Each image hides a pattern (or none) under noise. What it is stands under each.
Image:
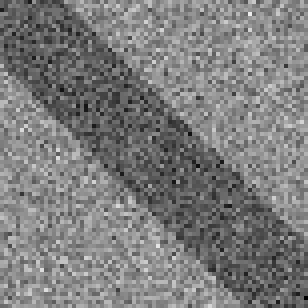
a diagonal band
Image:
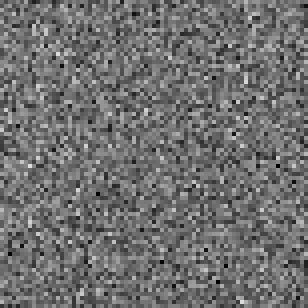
only noise
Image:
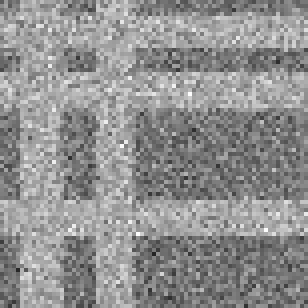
bands of rows crossing bands of columns
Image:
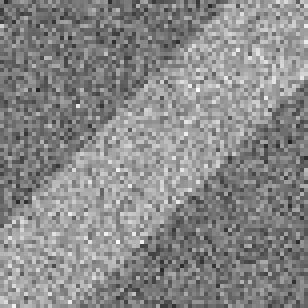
a diagonal band
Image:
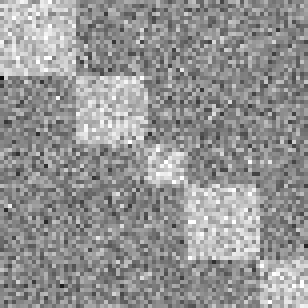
blocks along the diagonal
